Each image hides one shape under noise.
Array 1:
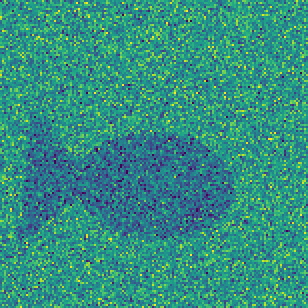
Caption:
dark fish
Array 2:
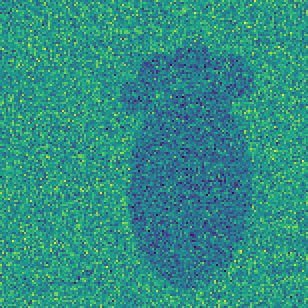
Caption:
dark footprint
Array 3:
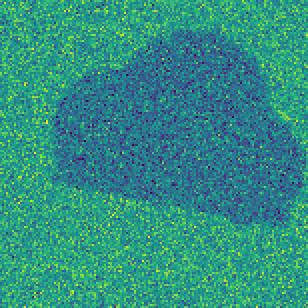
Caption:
dark cloud
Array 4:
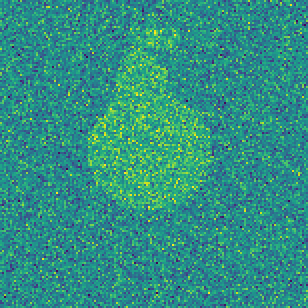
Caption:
light pear
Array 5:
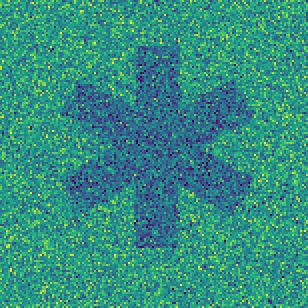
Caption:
dark asterisk
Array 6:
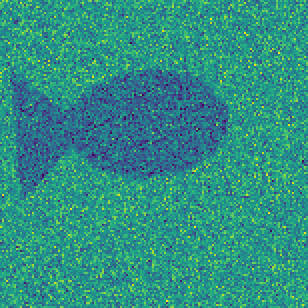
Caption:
dark fish
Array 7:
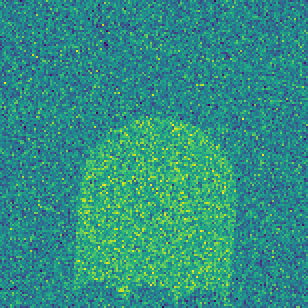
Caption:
light ghost
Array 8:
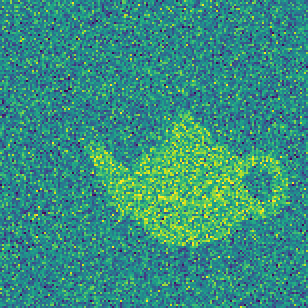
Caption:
light teapot
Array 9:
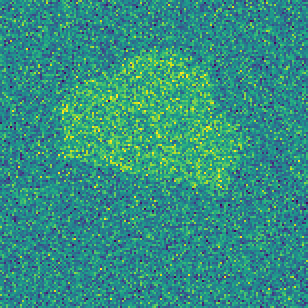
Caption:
light cloud
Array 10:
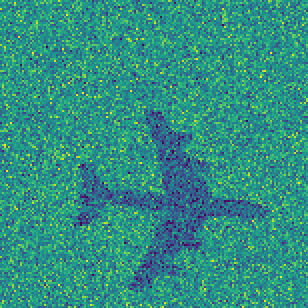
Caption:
dark airplane
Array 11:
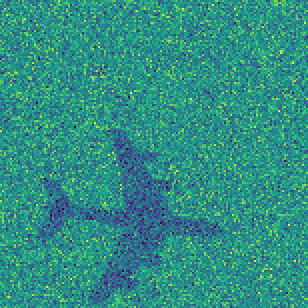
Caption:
dark airplane
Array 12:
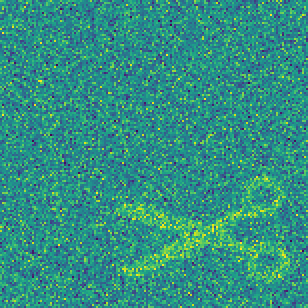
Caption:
light pair of scissors
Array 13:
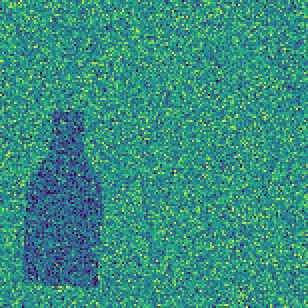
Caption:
dark bottle
